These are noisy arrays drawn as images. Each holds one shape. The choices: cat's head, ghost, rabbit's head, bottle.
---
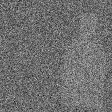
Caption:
light bottle
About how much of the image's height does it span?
nearly all
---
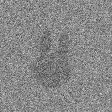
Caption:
dark rabbit's head
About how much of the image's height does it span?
half
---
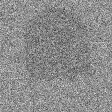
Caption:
dark ghost
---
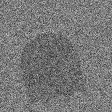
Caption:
dark ghost
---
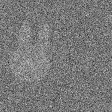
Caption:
light rabbit's head
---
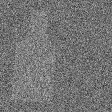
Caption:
light bottle
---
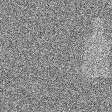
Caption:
light bottle
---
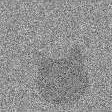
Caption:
dark cat's head
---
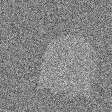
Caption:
light ghost
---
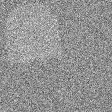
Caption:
light ghost
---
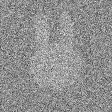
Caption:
light rabbit's head
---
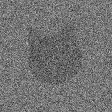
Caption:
dark cat's head
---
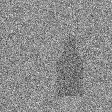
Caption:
dark bottle
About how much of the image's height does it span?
half
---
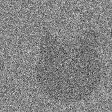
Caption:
dark cat's head
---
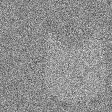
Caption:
light cat's head
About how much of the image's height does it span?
two thirds
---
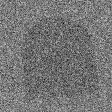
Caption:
dark ghost
